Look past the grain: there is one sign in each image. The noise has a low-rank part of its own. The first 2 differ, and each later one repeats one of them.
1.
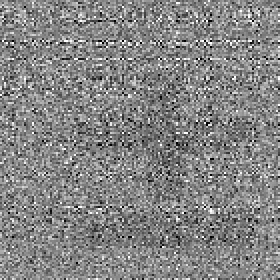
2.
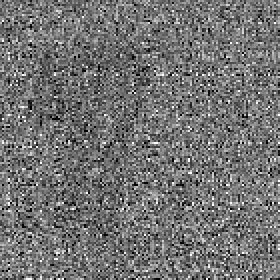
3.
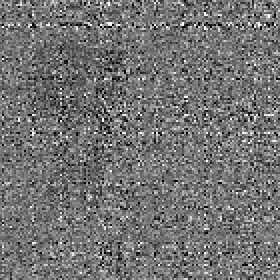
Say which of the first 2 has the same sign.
2
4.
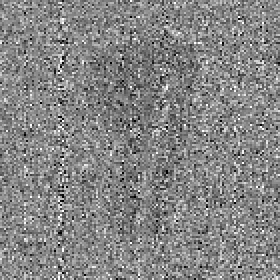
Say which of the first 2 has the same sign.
2
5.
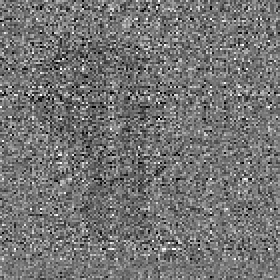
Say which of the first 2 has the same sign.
2
